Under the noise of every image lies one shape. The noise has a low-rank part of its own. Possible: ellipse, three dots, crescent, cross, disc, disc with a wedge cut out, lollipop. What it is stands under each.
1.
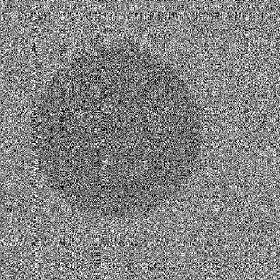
dark disc
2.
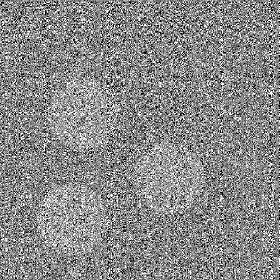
light three dots
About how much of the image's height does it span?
two thirds
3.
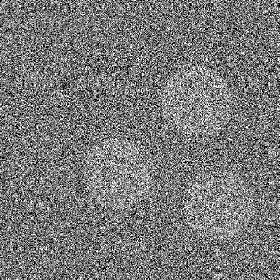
light three dots
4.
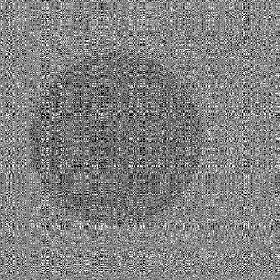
dark disc
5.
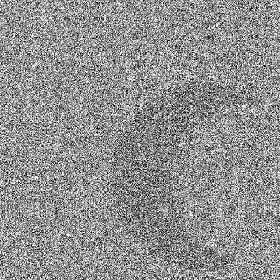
dark crescent
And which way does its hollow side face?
right
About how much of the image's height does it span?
two thirds
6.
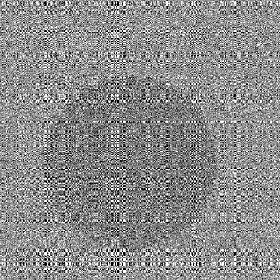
dark disc
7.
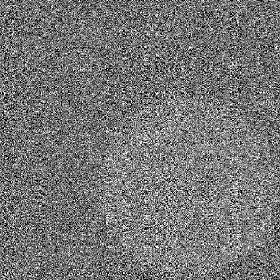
light disc
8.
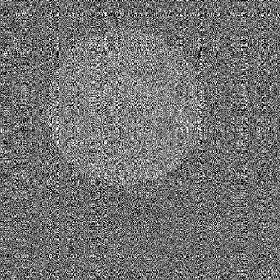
light disc
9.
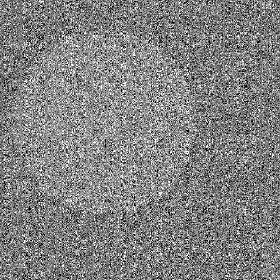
light disc
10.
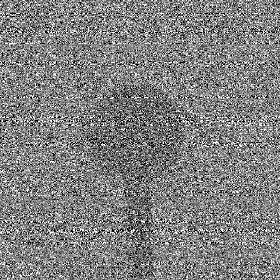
dark lollipop
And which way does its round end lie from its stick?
up
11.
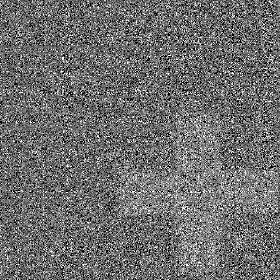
light cross
